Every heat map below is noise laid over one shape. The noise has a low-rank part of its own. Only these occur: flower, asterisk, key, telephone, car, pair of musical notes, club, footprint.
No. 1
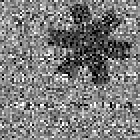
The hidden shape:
asterisk
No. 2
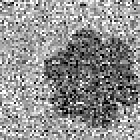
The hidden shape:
flower
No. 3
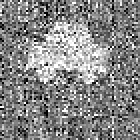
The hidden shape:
car
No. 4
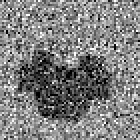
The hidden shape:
car
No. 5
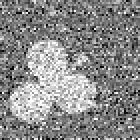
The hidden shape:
club
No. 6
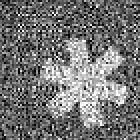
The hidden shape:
asterisk
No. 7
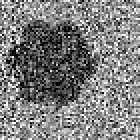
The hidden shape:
flower
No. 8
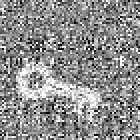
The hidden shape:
key
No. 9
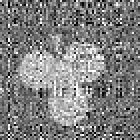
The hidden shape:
club
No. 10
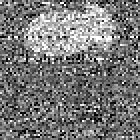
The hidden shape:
footprint
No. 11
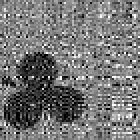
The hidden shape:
club
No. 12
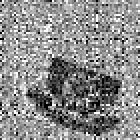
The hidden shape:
telephone
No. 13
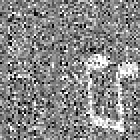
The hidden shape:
pair of musical notes
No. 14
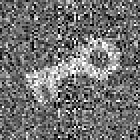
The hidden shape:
key
